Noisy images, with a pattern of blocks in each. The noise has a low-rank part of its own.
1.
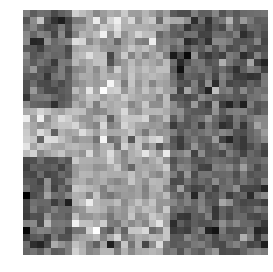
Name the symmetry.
top and bottom mirror each other
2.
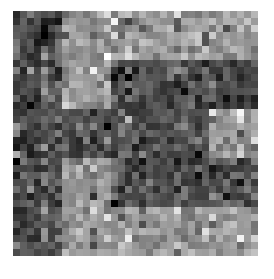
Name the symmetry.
top and bottom mirror each other
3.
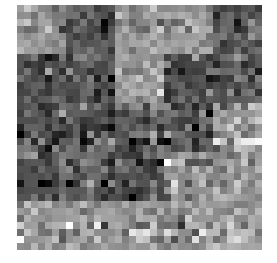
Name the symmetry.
no symmetry
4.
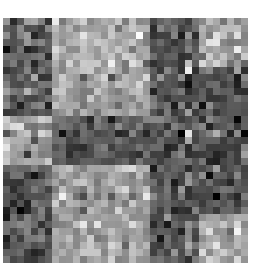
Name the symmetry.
top and bottom mirror each other
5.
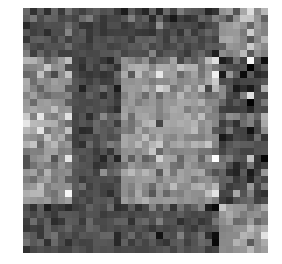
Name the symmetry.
top and bottom mirror each other
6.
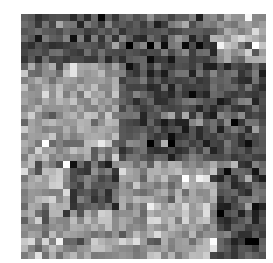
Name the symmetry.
mirrored about the diagonal from the bottom left
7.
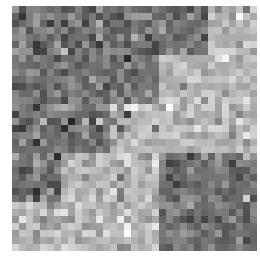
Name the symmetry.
mirrored about the diagonal from the top left
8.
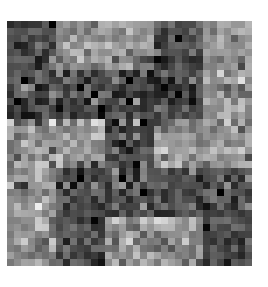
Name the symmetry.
the same after a half turn
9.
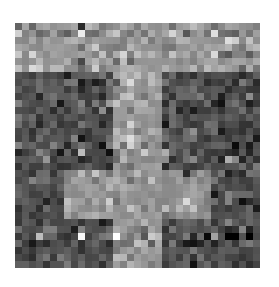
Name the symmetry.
left and right mirror each other
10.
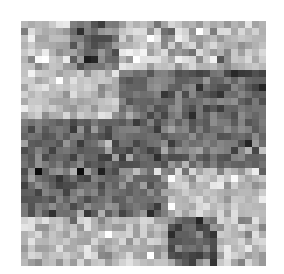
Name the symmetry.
the same after a half turn
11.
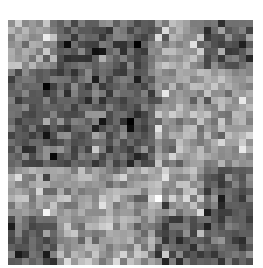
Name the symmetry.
mirrored about the diagonal from the top left
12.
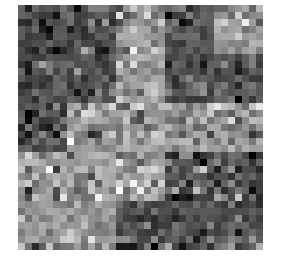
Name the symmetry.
mirrored about the diagonal from the bottom left
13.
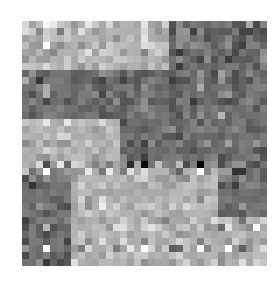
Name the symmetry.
no symmetry
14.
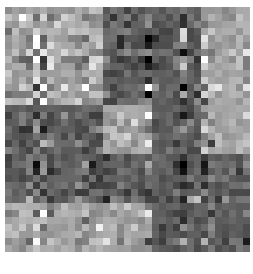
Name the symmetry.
mirrored about the diagonal from the top left
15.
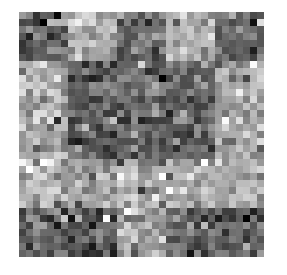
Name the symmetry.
left and right mirror each other
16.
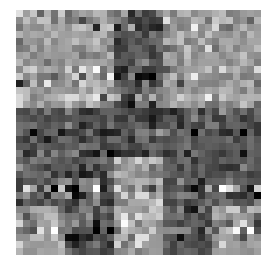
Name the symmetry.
left and right mirror each other
